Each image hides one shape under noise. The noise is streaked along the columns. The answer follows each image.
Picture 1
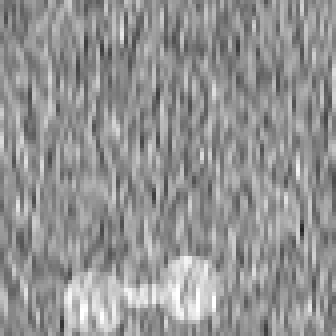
dumbbell
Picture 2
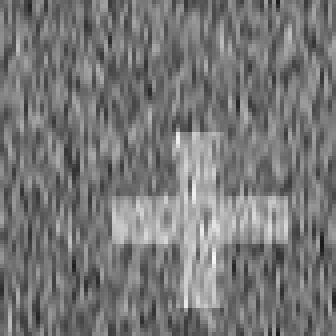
cross
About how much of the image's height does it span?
half
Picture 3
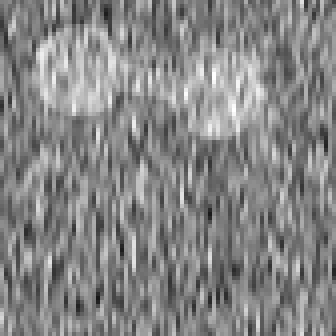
dumbbell
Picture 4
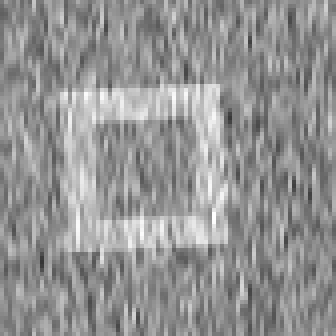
square frame
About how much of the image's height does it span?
half
